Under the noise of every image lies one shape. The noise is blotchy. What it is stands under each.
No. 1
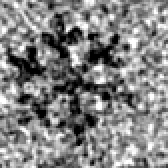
dark snowflake
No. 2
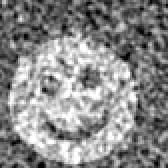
light smiling face
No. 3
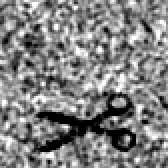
dark pair of scissors
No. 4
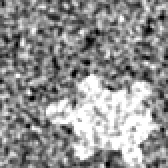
light turtle
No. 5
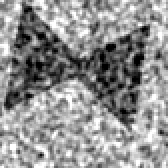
dark bow tie
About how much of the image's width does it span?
nearly all
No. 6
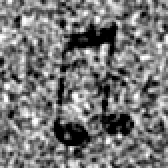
dark pair of musical notes
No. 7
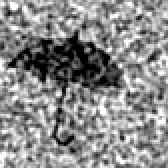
dark umbrella
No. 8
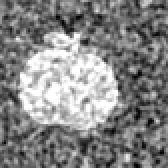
light apple
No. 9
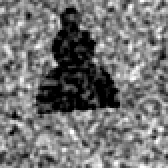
dark chess pawn
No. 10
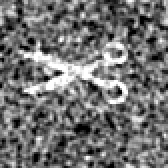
light pair of scissors
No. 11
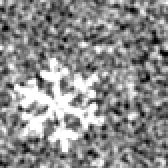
light snowflake
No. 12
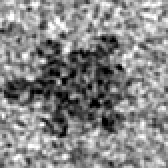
dark turtle
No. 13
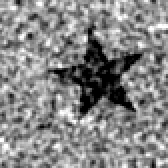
dark star
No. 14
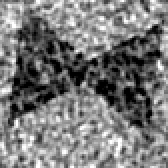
dark bow tie
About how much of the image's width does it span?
nearly all
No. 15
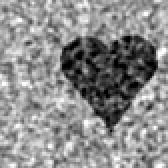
dark heart
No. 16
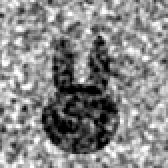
dark rabbit's head
